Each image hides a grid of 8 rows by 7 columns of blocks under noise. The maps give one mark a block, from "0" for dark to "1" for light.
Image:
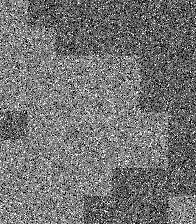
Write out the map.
1000000
1100000
1111100
1111100
0111110
1111110
1111000
1110001
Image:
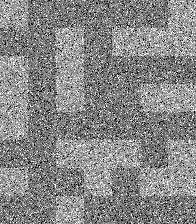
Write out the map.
1000001
0010111
1010000
1010011
1000000
0011101
1001011
0010000
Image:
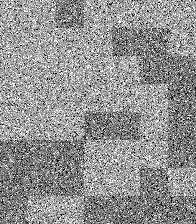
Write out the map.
1101111
1111001
1111100
1111110
1110010
0001110
0001101
0110000
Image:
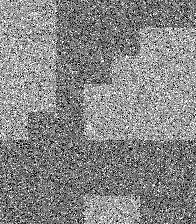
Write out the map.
1100000
1100011
1100111
1101111
1001111
0000000
0000000
0001100
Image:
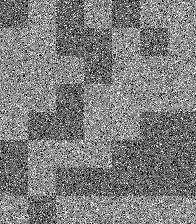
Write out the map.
0101011
1100101
1110111
1101111
1001100
0111000
0100000
1011111
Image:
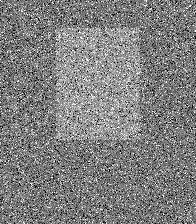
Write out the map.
0000000
0011100
0011100
0011100
0011100
0000000
0000000
0000000
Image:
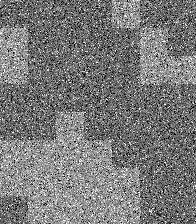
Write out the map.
0000100
1000010
1000011
0000000
0010000
1111000
1111100
0111100
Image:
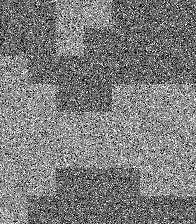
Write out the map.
0011000
0010000
1000000
1100111
1111111
1111111
1100011
1000000
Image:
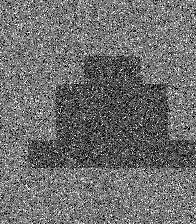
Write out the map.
1111111
1111111
1110011
1100001
1100001
1000000
1111111
1111111
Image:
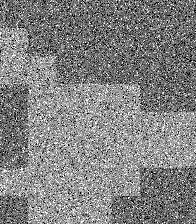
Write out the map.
0000000
1000000
1100000
0111100
0111111
0111111
1111100
0111000
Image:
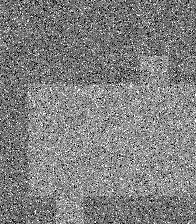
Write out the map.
0000000
0000000
0000010
0111111
0111111
0111111
0111111
0010000
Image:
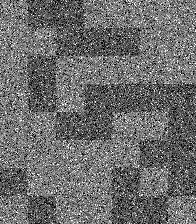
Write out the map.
1001111
1100011
1011111
1010000
1100110
1111100
0111010
1011001
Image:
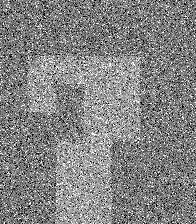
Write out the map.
0000000
0000000
0111100
0101100
0001100
0011000
0011000
0011000
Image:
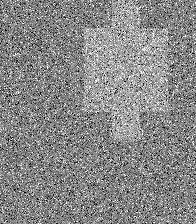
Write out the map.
0000100
0001110
0001110
0001110
0000100
0000000
0000000
0000000
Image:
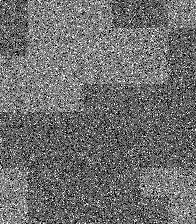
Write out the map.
0111001
0111110
1111110
1110000
0000000
0000000
1000011
1000001
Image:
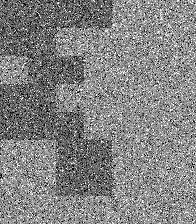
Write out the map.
0000111
0011111
1001111
0011111
0001111
1100111
1100111
1111111
